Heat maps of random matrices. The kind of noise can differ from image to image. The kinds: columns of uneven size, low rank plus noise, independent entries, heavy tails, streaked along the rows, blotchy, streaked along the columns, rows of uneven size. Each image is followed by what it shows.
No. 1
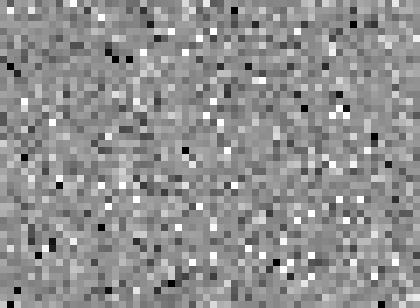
heavy tails
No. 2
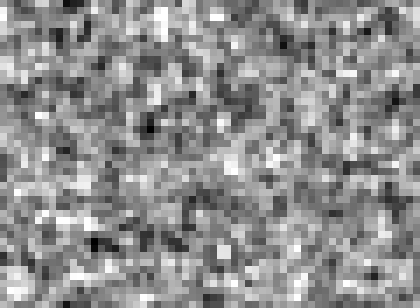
blotchy
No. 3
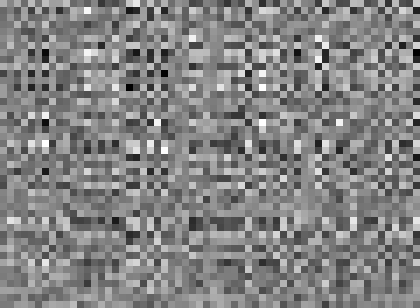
low rank plus noise
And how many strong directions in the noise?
one
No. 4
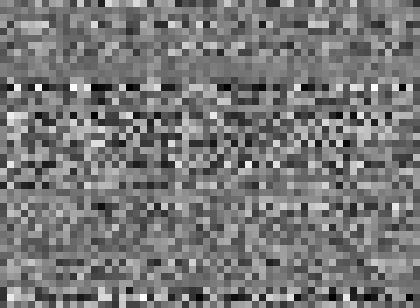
rows of uneven size
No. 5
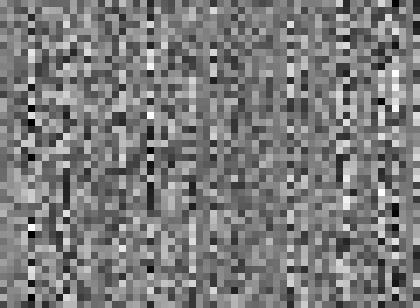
columns of uneven size
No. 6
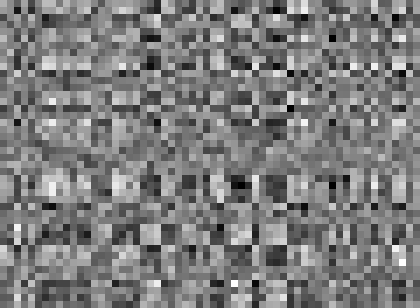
low rank plus noise
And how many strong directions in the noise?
one
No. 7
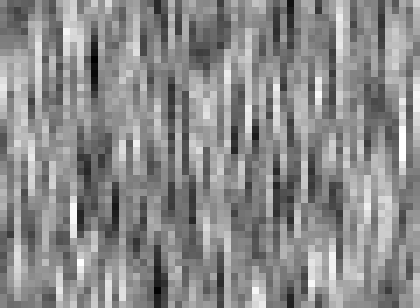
streaked along the columns
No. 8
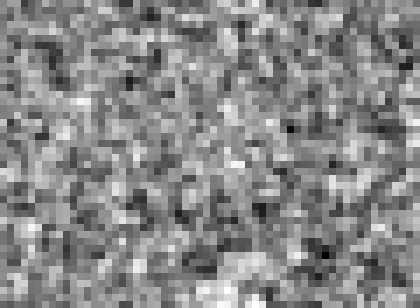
blotchy
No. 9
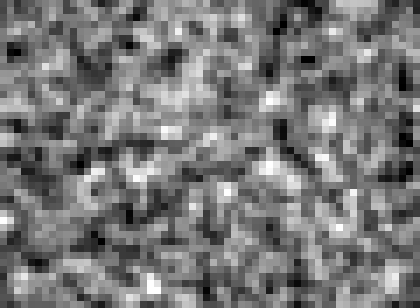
blotchy
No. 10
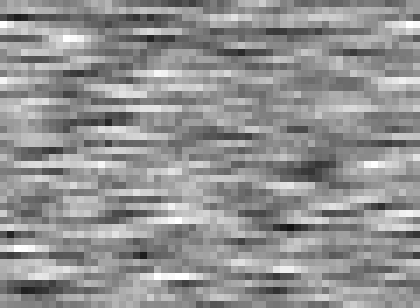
streaked along the rows
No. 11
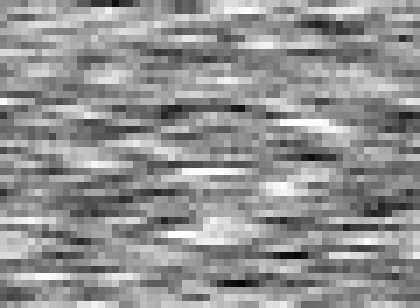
streaked along the rows
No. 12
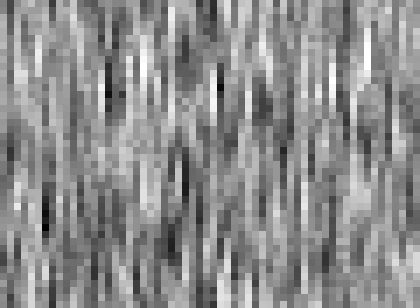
streaked along the columns
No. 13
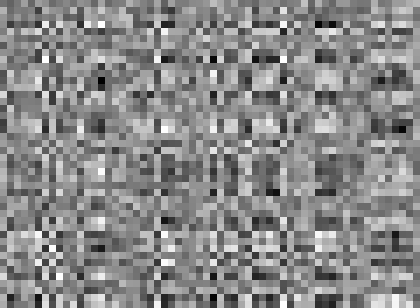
low rank plus noise
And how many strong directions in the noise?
one
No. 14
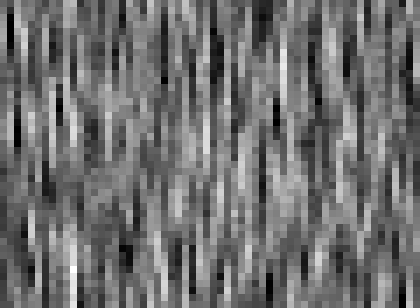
streaked along the columns
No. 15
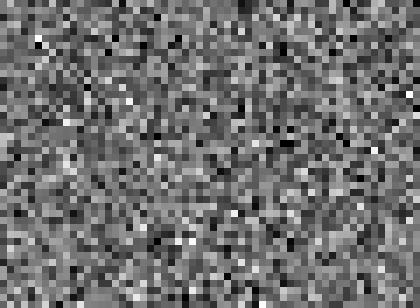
independent entries
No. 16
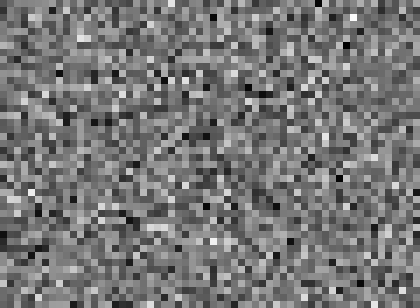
independent entries
